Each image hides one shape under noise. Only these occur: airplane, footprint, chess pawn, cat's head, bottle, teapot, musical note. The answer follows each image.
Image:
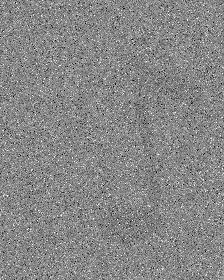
musical note
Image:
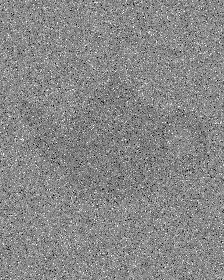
teapot
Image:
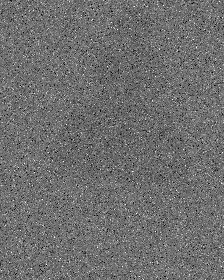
chess pawn
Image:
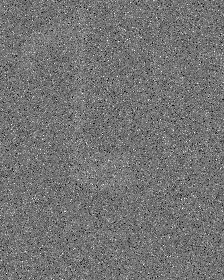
musical note
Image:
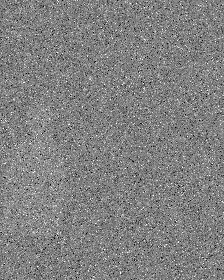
bottle
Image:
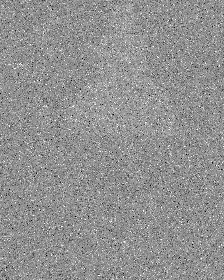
chess pawn
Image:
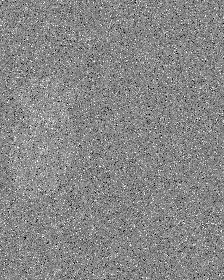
footprint
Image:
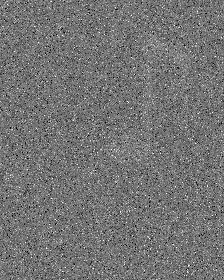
musical note
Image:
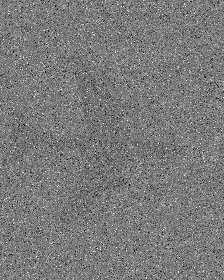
airplane
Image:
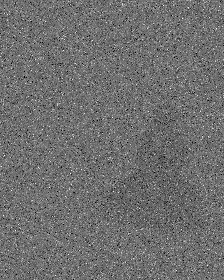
chess pawn
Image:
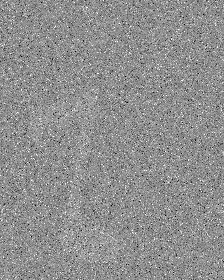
musical note
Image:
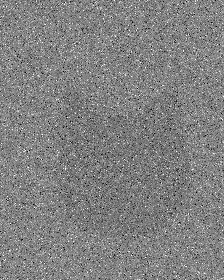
cat's head
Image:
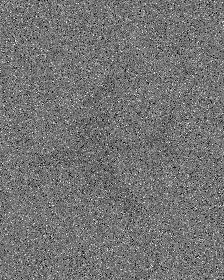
airplane
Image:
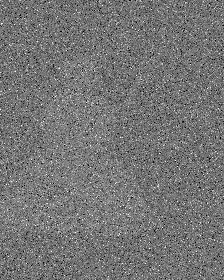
chess pawn
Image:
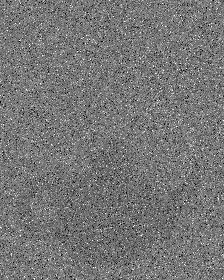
teapot
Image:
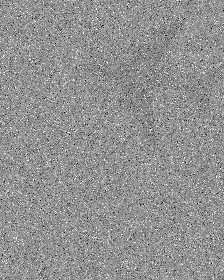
airplane
